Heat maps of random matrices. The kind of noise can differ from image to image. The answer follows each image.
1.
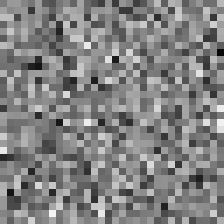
independent entries
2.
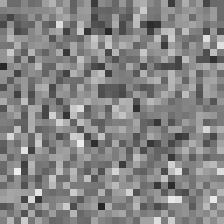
low rank plus noise
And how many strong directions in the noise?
five to eight
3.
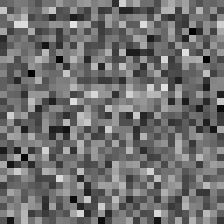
independent entries
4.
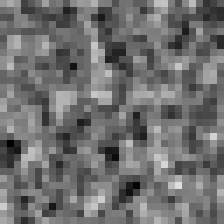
blotchy
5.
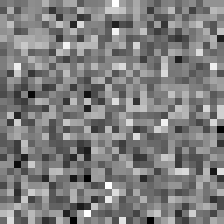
low rank plus noise
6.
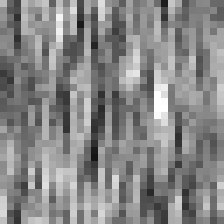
streaked along the columns
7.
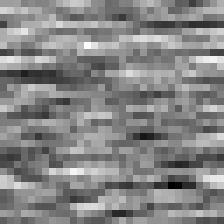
streaked along the rows
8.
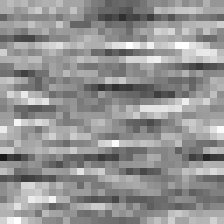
streaked along the rows
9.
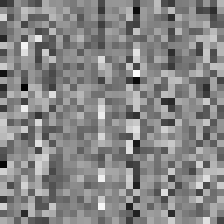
columns of uneven size
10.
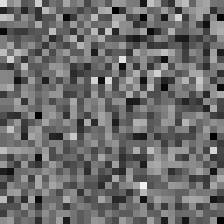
low rank plus noise
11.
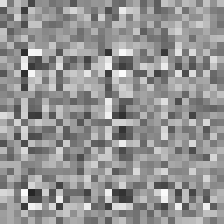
low rank plus noise
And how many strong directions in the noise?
one
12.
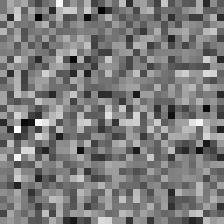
low rank plus noise
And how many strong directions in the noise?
three or four
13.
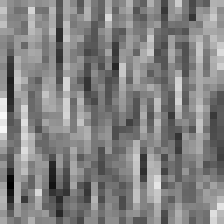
streaked along the columns
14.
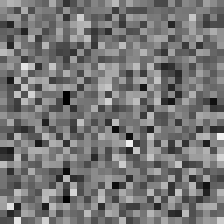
low rank plus noise
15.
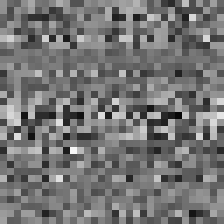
rows of uneven size
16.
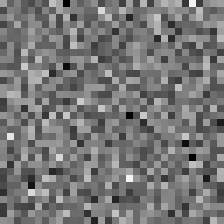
independent entries
